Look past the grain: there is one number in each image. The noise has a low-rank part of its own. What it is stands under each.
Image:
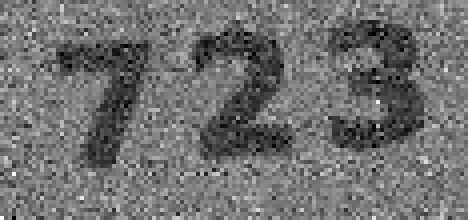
723
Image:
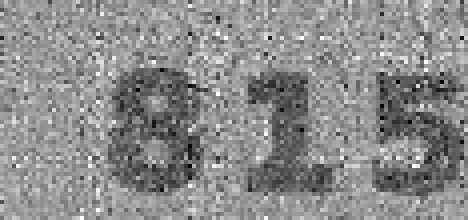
815
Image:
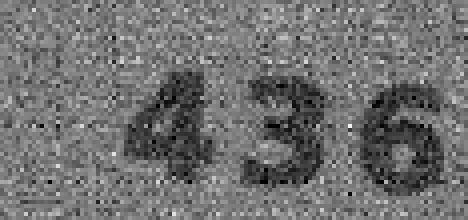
436
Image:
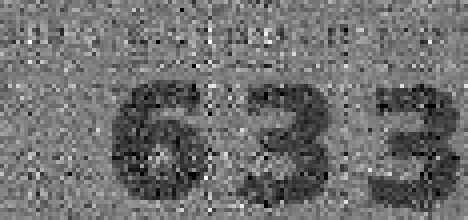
633
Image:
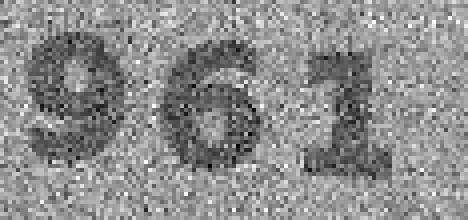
961
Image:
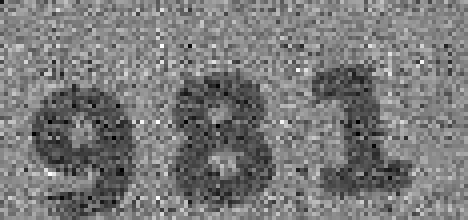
981
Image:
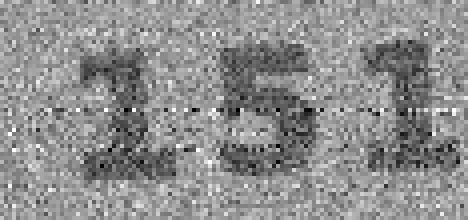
151
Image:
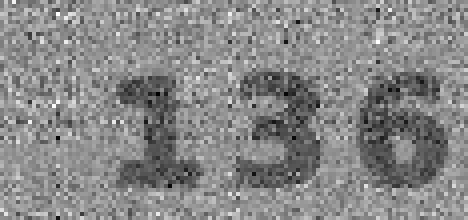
136
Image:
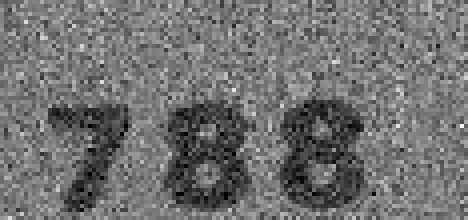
788
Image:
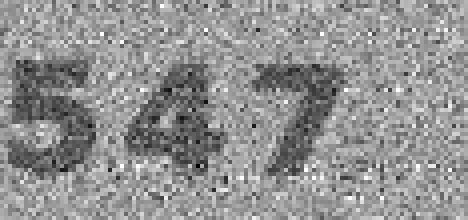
547
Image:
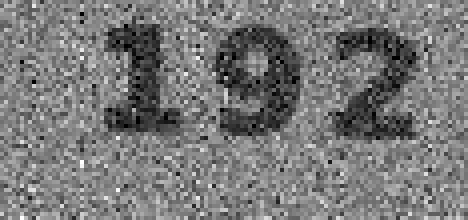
192
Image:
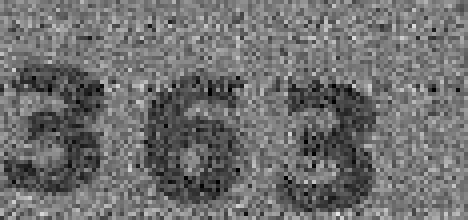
363
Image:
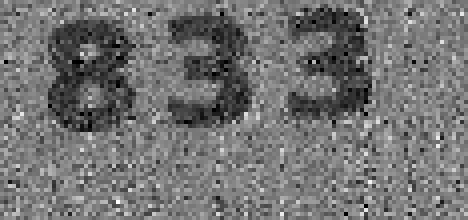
833
